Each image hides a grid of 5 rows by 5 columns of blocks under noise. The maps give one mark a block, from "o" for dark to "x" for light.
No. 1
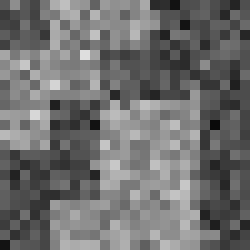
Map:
o x x o o
x x o o o
x o x x o
o o x x o
o x x x o
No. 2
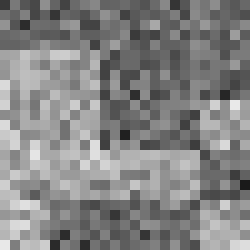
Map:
o o o o o
x x o o o
x x o o x
x x x x o
x o o o x
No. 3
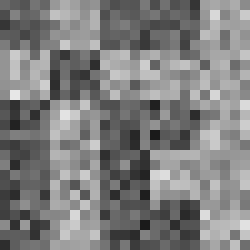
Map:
o x o o x
x o x x x
o x o o x
o x o x x
o x o o x
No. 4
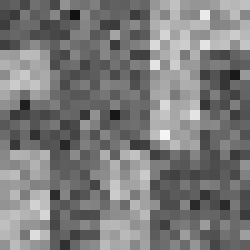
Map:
o o o x x
x o o x o
o o o x o
x o x o o
x o x o o
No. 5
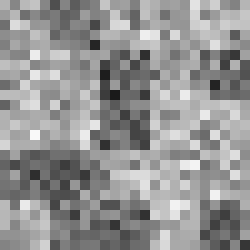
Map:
x o x x x
x x o x o
x x o x x
o o x x x
x o o x o
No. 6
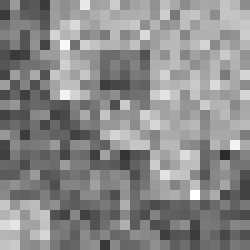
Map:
o x x x x
o x o x x
o o x x x
o o o x o
x o o o o
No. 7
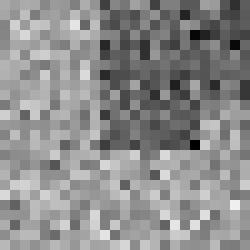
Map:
x x o o o
x x o o o
x x o o x
x x x x x
x x x x x
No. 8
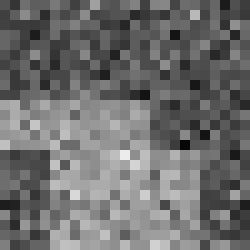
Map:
o o o o o
o o o o o
x x x o o
o x x x o
o x x x o
